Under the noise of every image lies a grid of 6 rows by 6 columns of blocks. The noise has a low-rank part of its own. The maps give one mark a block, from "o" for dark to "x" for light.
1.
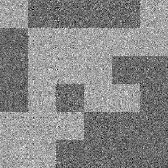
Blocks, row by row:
xoooox
oxxxxx
oxxxoo
oxoxxo
xxxooo
xxoooo
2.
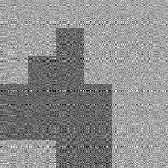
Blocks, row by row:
xxxxxx
xxoxxx
xooxxx
ooooxx
ooooxx
xxooxx
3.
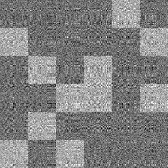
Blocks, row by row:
ooooxo
xoooox
oxoxoo
ooxxox
oxoooo
xoxooo
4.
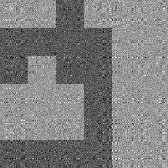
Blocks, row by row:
xxoxxx
ooooxx
oxooxx
xxxoxx
xxxoxx
ooooxx
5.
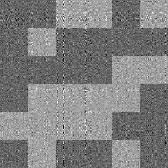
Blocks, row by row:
ooxxox
oxoooo
ooooxx
oxxxxo
xxxxoo
oxooxo
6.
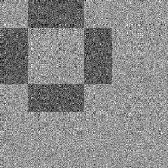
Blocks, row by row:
xooxxx
oxxoxx
oxxoxx
xooxxx
xxxxxx
xxxxxx
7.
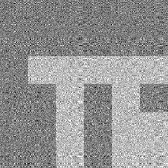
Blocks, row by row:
oooooo
oooooo
oxxxxx
ooxoxo
ooxoxx
ooxoxx
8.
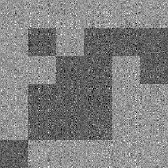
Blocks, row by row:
xxxxxx
xoxooo
xxooxo
xoooxx
xoooxx
oxxxxx
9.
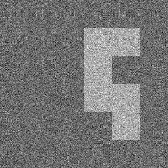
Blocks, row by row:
oooooo
oooxxo
oooxoo
oooxxo
ooooxo
oooooo
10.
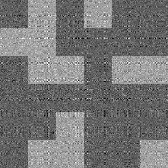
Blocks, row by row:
oxoxoo
xxoooo
oxxoxx
oooooo
ooxooo
oxxoox
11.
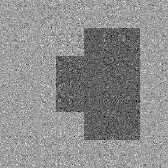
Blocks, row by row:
xxxxxx
xxxoox
xxooox
xxooox
xxxoox
xxxxxx
